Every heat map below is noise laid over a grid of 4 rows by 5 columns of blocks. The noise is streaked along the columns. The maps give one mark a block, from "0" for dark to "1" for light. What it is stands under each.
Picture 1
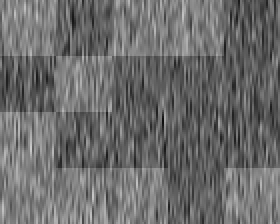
1 0 1 1 0
0 1 0 0 0
1 0 0 0 0
1 1 1 0 1
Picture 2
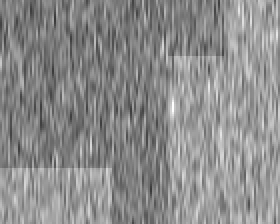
0 0 0 0 1
0 0 0 1 1
0 0 0 1 1
1 1 0 1 1
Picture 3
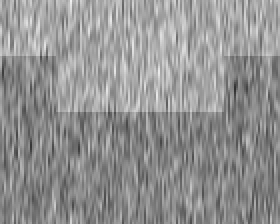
1 1 1 1 1
0 1 1 1 0
0 0 0 0 0
0 0 0 0 0
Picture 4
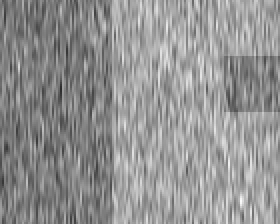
0 0 1 1 1
0 0 1 1 0
0 0 1 1 1
0 0 1 1 1
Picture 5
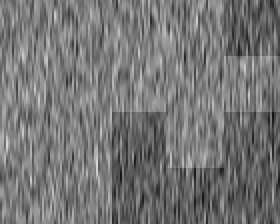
1 1 1 1 0
1 1 1 1 1
1 1 0 1 0
1 1 0 0 0
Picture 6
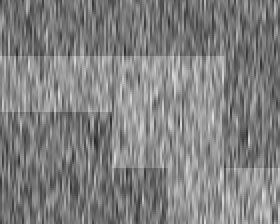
0 0 0 0 0
1 1 1 1 0
0 0 1 1 0
0 0 0 1 1
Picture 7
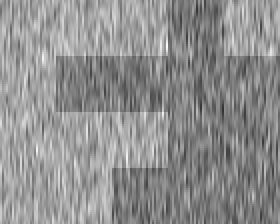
1 1 1 0 1
1 0 0 0 0
1 1 1 0 0
1 1 0 0 0
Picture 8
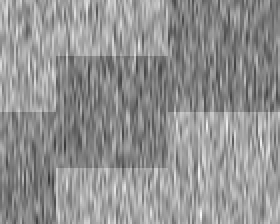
1 1 1 0 0
1 0 0 0 0
0 0 0 1 1
0 1 1 1 1
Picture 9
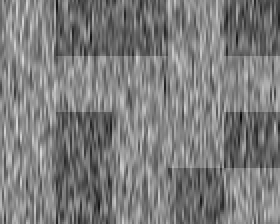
1 0 0 1 0
1 1 1 1 1
1 0 1 1 0
1 0 1 0 1
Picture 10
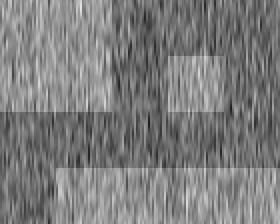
1 1 0 0 0
1 1 0 1 0
0 0 0 0 0
0 1 1 1 1
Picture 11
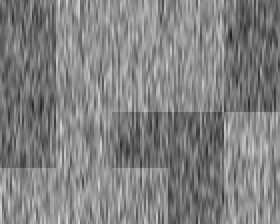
0 1 1 1 0
0 1 1 1 0
0 1 0 0 1
1 1 1 0 1
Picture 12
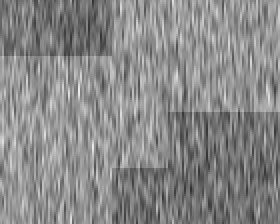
0 0 1 1 1
1 1 1 1 1
1 1 1 0 0
1 1 0 0 0
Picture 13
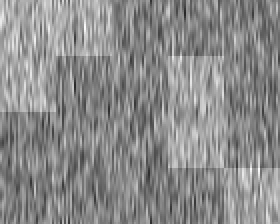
1 1 0 0 0
1 0 0 1 0
0 0 0 1 0
0 0 0 0 1
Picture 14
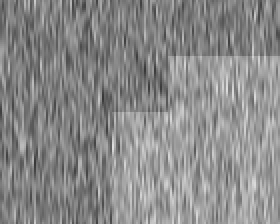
0 0 0 0 0
0 0 0 1 1
0 0 1 1 1
0 0 1 1 1
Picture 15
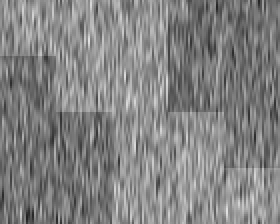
1 1 1 0 0
0 1 1 0 0
0 0 1 1 0
0 0 1 1 1
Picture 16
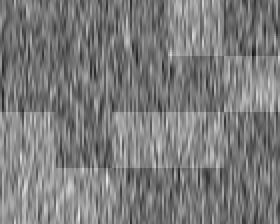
0 0 0 1 0
0 0 0 0 1
1 0 1 1 0
1 1 0 0 0
